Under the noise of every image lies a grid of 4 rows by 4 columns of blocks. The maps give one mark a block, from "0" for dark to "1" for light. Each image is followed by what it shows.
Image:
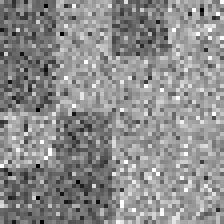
0 1 0 1
0 1 1 1
1 0 1 1
0 0 1 1
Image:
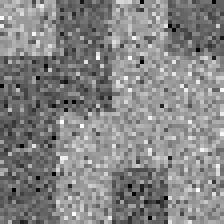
1 0 1 0
0 0 1 1
0 1 1 1
0 1 0 1
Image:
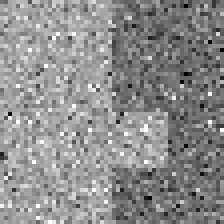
1 1 0 0
1 1 0 0
1 1 1 0
1 1 0 0
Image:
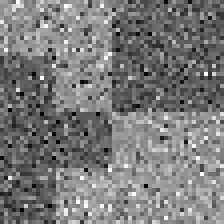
1 1 0 0
0 1 0 0
0 0 1 1
0 1 1 1
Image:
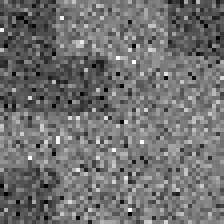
0 1 1 0
0 0 1 1
1 1 1 1
0 1 1 1
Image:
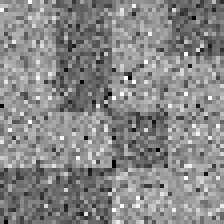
1 0 1 0
1 0 1 1
1 1 0 1
0 0 1 1
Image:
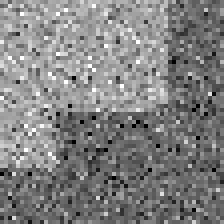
1 1 1 0
1 1 1 0
1 0 0 0
0 0 0 0
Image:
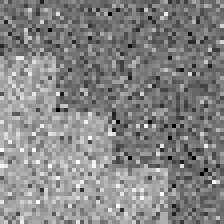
0 0 0 0
1 0 0 0
1 1 0 0
1 1 1 0
